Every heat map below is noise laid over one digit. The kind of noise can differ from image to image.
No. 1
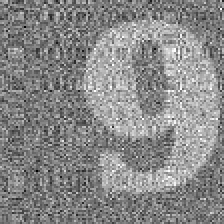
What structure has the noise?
low rank plus noise
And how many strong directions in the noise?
one
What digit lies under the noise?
9
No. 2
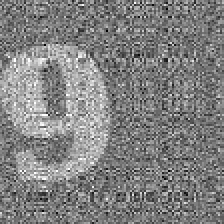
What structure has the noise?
low rank plus noise
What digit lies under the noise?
9
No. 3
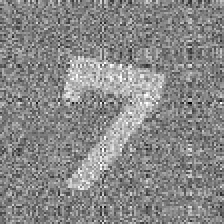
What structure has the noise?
low rank plus noise
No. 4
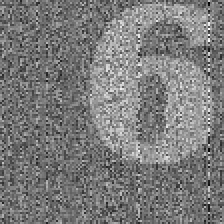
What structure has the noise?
columns of uneven size
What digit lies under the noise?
6
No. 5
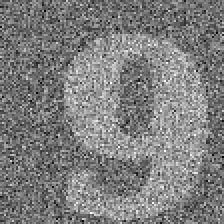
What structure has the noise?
independent entries
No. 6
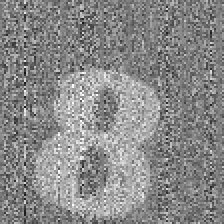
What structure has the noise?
columns of uneven size
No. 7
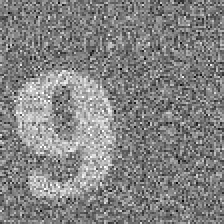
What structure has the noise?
low rank plus noise
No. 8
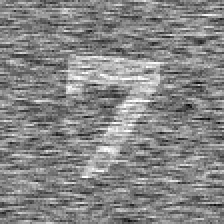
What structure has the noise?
streaked along the rows
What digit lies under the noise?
7
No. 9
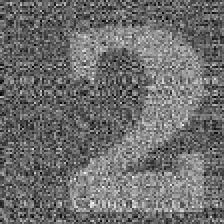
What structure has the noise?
low rank plus noise
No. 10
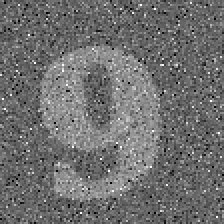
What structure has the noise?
heavy tails
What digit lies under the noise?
9
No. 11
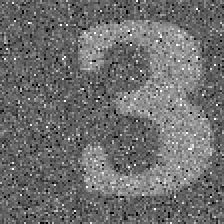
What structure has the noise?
heavy tails
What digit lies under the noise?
3
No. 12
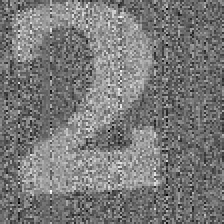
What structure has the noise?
columns of uneven size
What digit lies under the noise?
2
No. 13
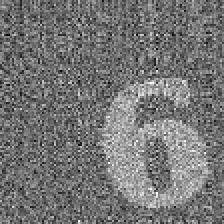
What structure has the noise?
low rank plus noise
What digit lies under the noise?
6
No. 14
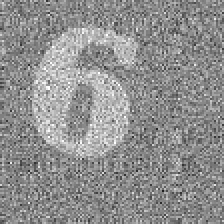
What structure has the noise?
low rank plus noise
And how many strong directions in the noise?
two
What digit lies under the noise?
6
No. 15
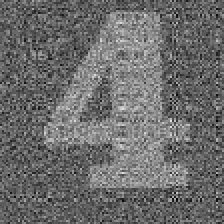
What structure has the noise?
low rank plus noise
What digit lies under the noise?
4
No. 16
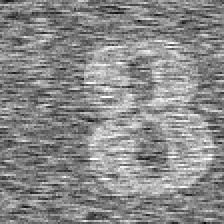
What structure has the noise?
streaked along the rows
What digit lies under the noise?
8
